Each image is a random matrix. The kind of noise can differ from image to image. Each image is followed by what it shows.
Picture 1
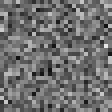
low rank plus noise
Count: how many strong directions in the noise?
five to eight
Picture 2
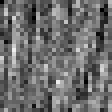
streaked along the columns
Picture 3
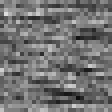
streaked along the rows
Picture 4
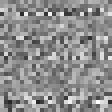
rows of uneven size
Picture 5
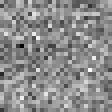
low rank plus noise
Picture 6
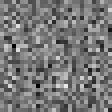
low rank plus noise
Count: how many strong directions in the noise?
three or four
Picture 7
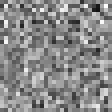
low rank plus noise
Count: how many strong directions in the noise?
two
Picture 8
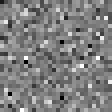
heavy tails
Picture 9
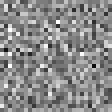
low rank plus noise
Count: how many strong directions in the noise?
three or four
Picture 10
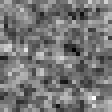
blotchy
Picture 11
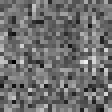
low rank plus noise
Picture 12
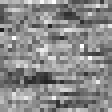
streaked along the rows
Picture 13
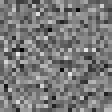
low rank plus noise
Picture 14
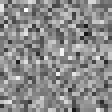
independent entries
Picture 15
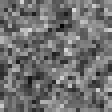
blotchy
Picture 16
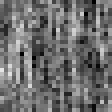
streaked along the columns
